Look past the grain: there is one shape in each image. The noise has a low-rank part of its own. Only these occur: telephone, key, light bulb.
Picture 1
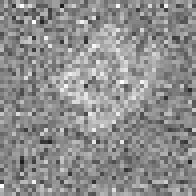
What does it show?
light telephone
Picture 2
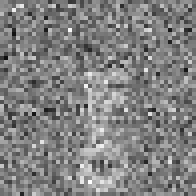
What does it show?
light key
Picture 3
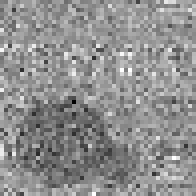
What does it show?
dark light bulb
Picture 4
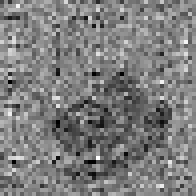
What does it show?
dark telephone
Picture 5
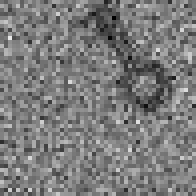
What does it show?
dark key
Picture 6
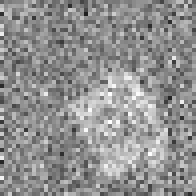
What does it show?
light telephone
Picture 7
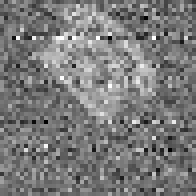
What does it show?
light telephone
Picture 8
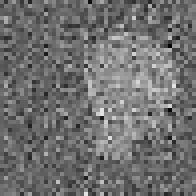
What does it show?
light light bulb
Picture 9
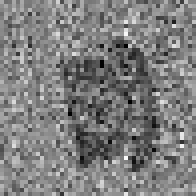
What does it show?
dark telephone
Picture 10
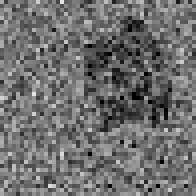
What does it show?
dark telephone
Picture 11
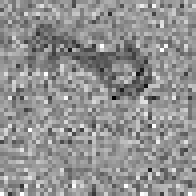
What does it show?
dark key
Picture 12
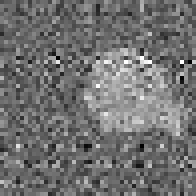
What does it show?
light light bulb
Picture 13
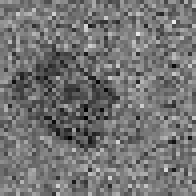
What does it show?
dark telephone
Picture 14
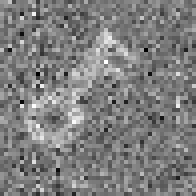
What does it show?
light key
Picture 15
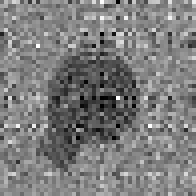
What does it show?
dark light bulb
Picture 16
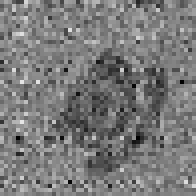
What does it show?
dark telephone
